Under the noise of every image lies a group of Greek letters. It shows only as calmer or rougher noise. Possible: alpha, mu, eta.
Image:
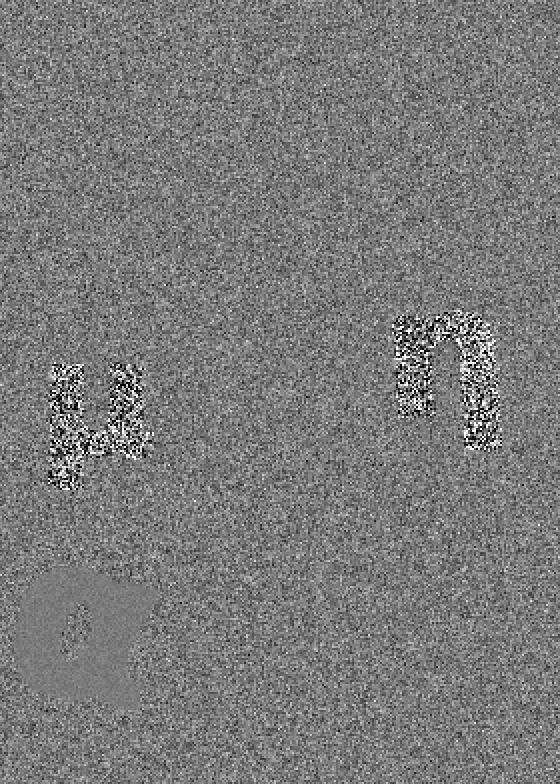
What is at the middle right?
eta
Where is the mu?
middle left
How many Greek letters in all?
3
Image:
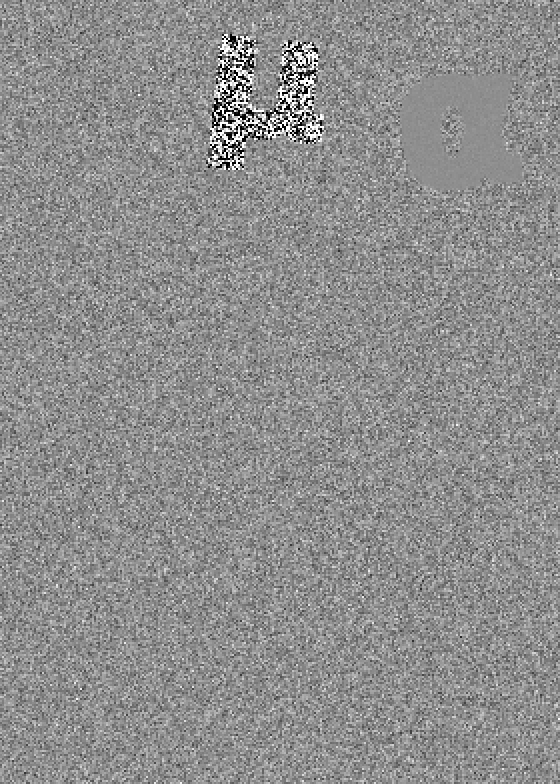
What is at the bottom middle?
nothing
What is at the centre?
nothing
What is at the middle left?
nothing
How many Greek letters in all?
2
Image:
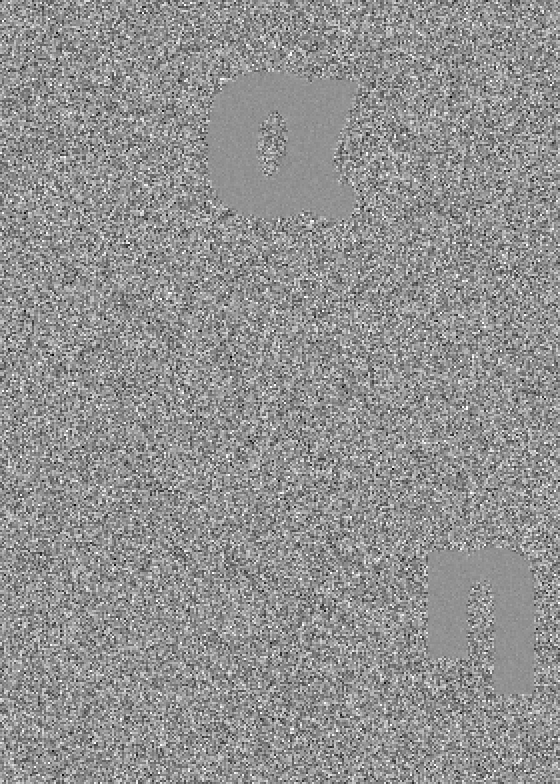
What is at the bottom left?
nothing
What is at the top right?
nothing
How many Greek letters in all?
2
